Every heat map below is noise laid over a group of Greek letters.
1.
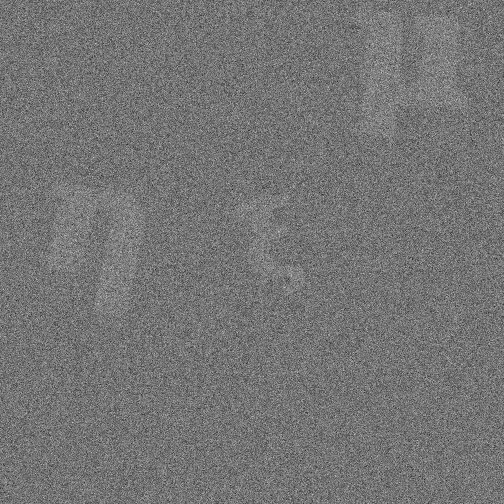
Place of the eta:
middle left
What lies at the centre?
xi
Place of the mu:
top right
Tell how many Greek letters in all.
3
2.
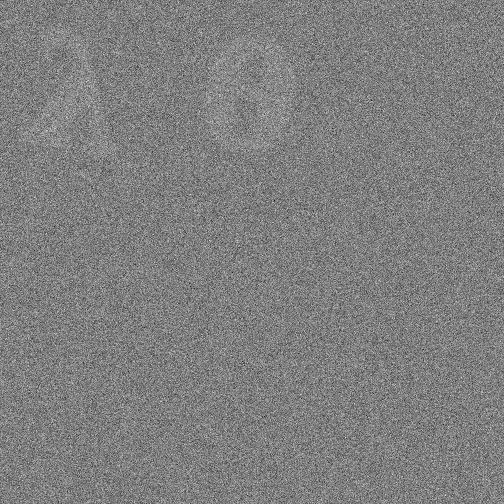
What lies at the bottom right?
nothing
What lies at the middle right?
nothing
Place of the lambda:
top left
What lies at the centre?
nothing
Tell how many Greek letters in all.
2
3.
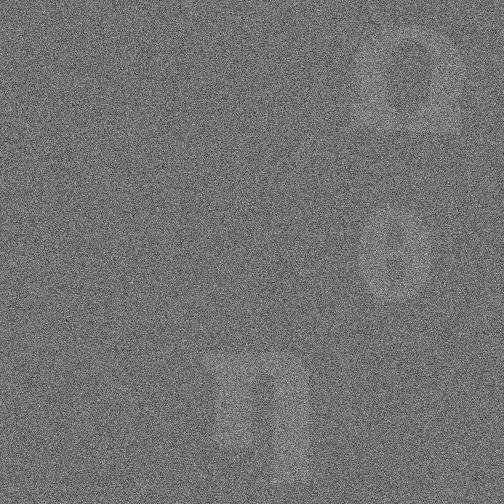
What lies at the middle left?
nothing
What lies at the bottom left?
nothing
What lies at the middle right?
theta
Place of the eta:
bottom middle
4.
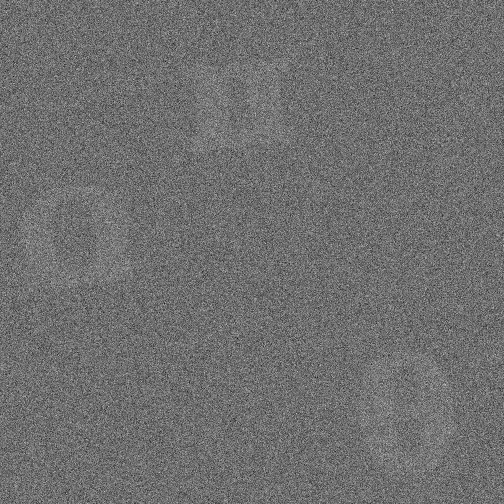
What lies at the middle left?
omega
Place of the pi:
top middle
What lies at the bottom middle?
nothing
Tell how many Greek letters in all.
3
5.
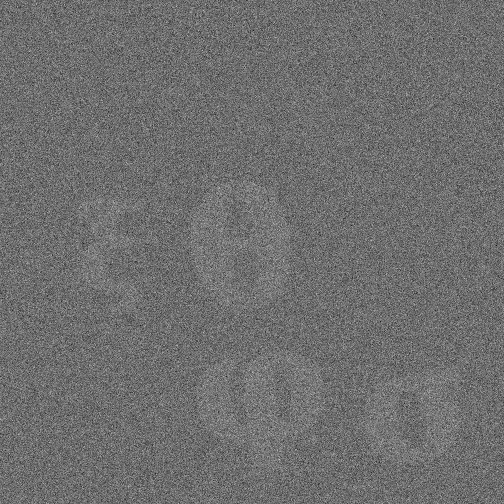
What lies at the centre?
theta
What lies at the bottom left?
nothing
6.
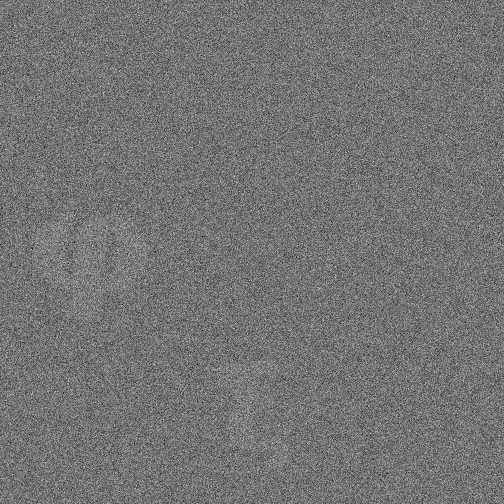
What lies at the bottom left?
nothing
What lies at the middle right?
nothing
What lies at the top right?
nothing
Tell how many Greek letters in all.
2
